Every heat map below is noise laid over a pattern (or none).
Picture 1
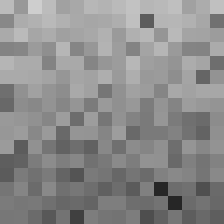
a smooth slope
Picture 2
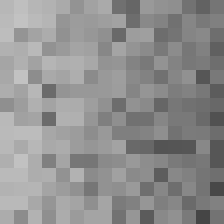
a smooth slope
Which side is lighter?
left
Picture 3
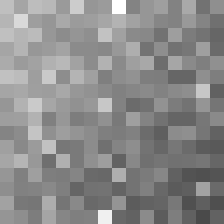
a smooth slope
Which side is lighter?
top left
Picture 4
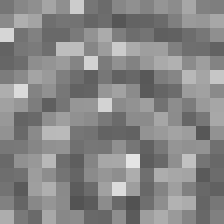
rings round one point
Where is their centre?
bottom middle
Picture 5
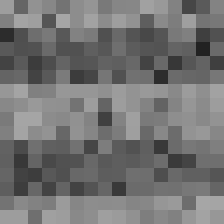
horizontal stripes
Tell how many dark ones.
2
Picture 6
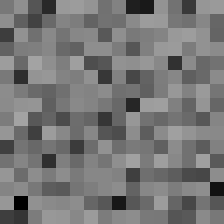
only noise
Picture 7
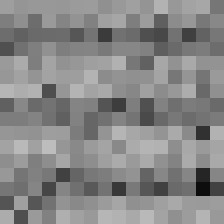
horizontal stripes
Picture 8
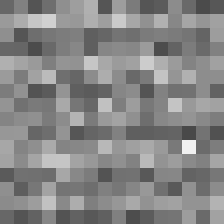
horizontal stripes
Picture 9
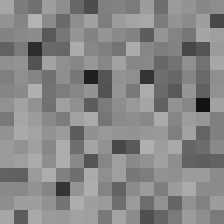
only noise
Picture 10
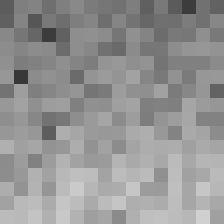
a smooth slope
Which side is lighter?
bottom
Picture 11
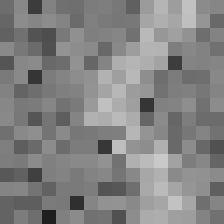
a wavy band
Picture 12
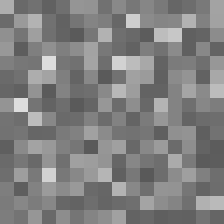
only noise
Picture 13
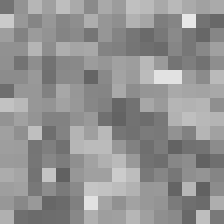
spokes from one point
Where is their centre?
top left
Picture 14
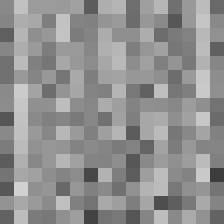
vertical stripes
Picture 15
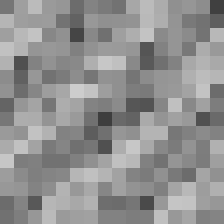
diagonal stripes
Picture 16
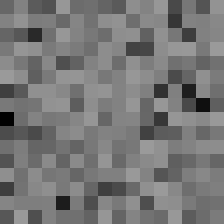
only noise
